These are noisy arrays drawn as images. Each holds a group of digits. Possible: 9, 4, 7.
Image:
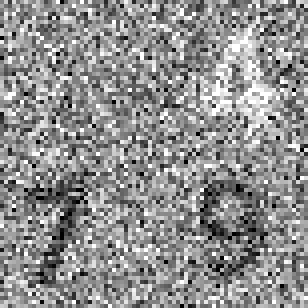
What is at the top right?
4
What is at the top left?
nothing
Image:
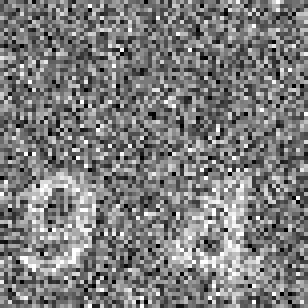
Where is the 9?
bottom left
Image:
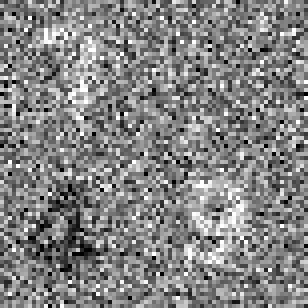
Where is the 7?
top left
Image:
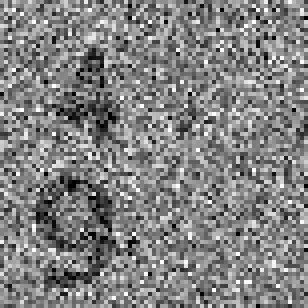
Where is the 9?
bottom left
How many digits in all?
2
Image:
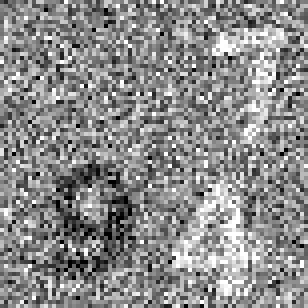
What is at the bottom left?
9
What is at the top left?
nothing
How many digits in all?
3
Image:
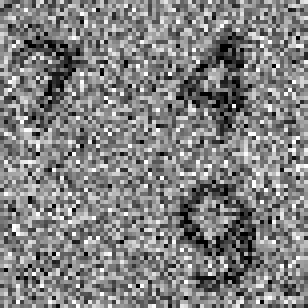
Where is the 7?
top left
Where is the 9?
bottom right
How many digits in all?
3
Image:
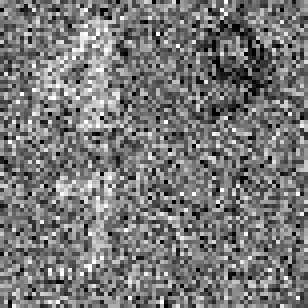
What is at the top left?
4
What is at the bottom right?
nothing
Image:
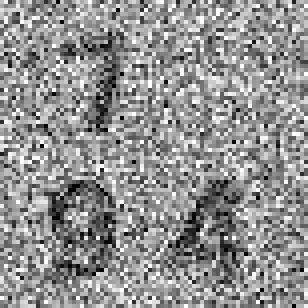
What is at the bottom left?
9
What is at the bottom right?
4
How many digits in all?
3
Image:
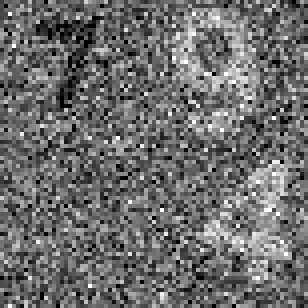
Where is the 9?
top right
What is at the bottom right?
4
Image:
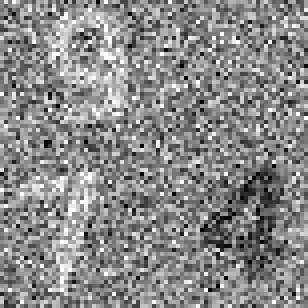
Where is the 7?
bottom left
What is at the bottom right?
4
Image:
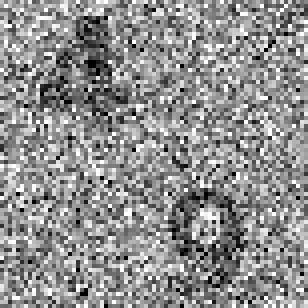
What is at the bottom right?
9
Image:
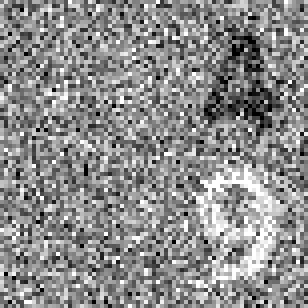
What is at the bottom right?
9
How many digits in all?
2
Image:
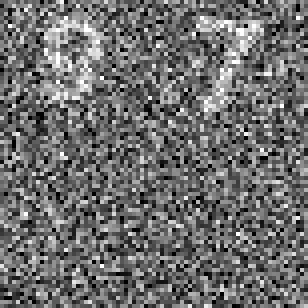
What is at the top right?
7
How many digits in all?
2
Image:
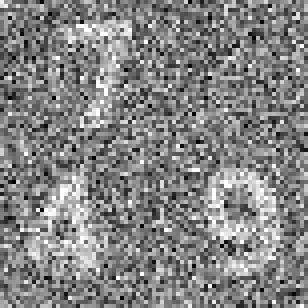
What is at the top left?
7
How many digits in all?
3
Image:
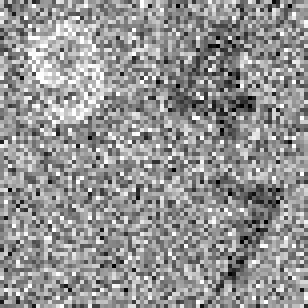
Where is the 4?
top right
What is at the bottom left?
nothing
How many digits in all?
3
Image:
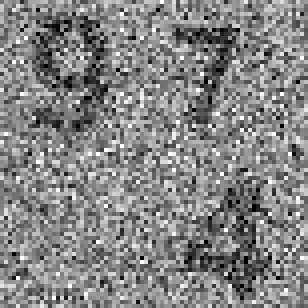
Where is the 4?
bottom right
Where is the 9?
top left
